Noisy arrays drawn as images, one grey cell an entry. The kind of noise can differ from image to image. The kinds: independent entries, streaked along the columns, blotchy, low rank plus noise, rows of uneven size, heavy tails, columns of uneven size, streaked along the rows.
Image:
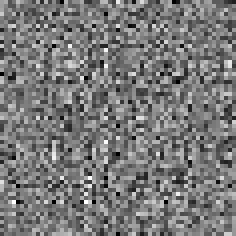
low rank plus noise
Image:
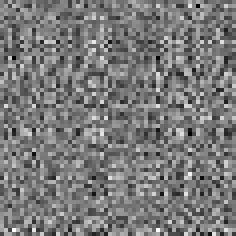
low rank plus noise
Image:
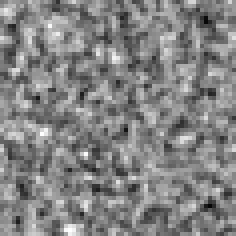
blotchy
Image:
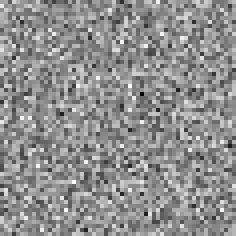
independent entries
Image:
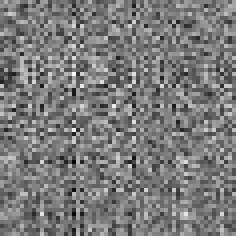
low rank plus noise
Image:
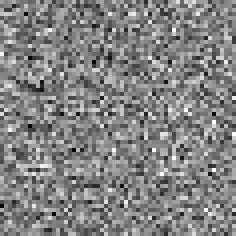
low rank plus noise
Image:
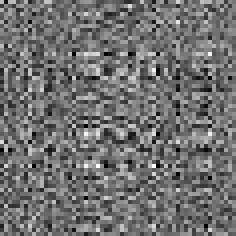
low rank plus noise
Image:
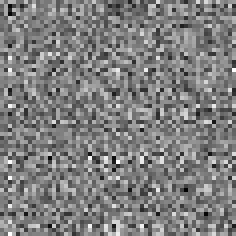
low rank plus noise
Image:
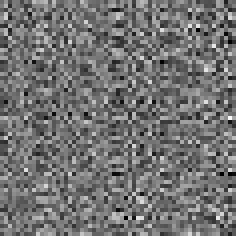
low rank plus noise
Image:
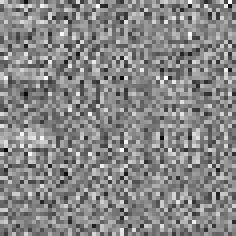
low rank plus noise
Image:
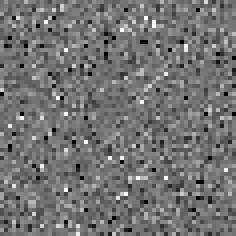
heavy tails
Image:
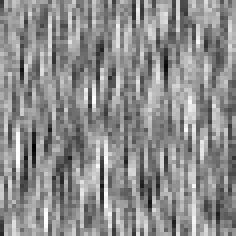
streaked along the columns
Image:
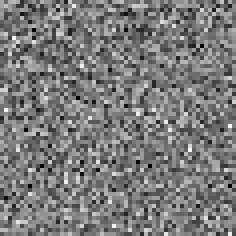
independent entries
